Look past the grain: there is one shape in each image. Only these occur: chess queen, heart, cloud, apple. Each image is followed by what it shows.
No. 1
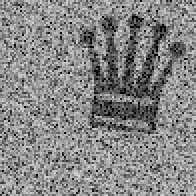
dark chess queen
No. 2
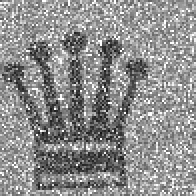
dark chess queen
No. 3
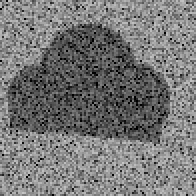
dark cloud
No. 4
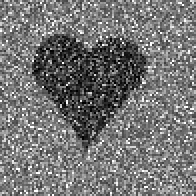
dark heart
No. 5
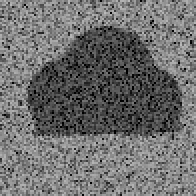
dark cloud
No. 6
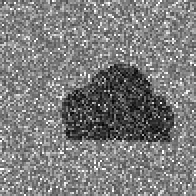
dark cloud
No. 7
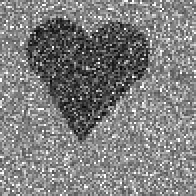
dark heart
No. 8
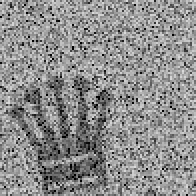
dark chess queen
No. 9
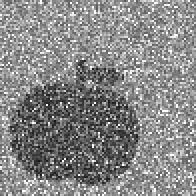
dark apple
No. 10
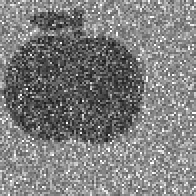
dark apple
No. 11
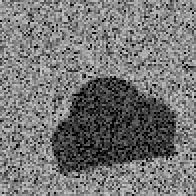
dark cloud
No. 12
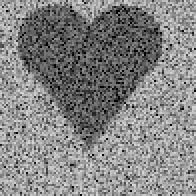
dark heart
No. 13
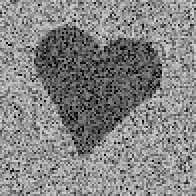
dark heart
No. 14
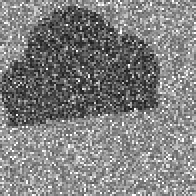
dark cloud
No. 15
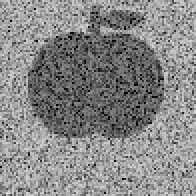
dark apple
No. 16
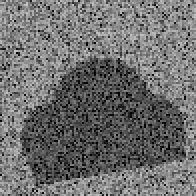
dark cloud
